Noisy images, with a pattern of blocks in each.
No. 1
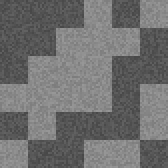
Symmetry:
mirrored about the diagonal from the top left
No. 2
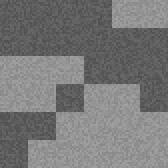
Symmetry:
no symmetry
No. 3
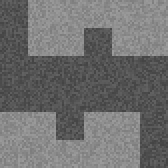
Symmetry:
the same after a half turn
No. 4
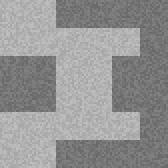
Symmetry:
top and bottom mirror each other
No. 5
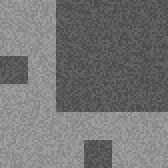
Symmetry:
mirrored about the diagonal from the bottom left
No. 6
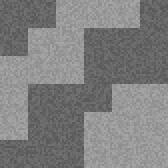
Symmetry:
mirrored about the diagonal from the top left
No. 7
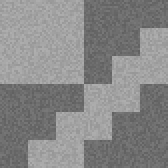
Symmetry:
mirrored about the diagonal from the top left
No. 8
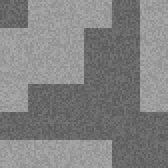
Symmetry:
mirrored about the diagonal from the top left
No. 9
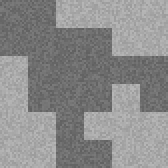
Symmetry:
mirrored about the diagonal from the top left
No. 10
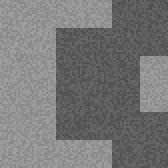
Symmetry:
top and bottom mirror each other
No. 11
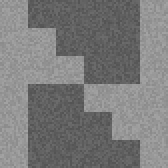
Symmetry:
the same after a half turn
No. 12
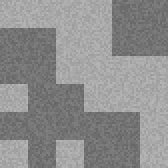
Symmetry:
mirrored about the diagonal from the bottom left
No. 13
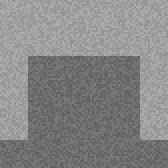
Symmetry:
left and right mirror each other
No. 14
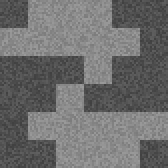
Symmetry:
the same after a half turn
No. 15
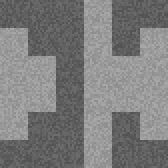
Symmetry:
top and bottom mirror each other
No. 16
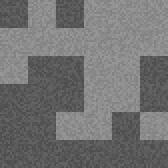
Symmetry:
no symmetry
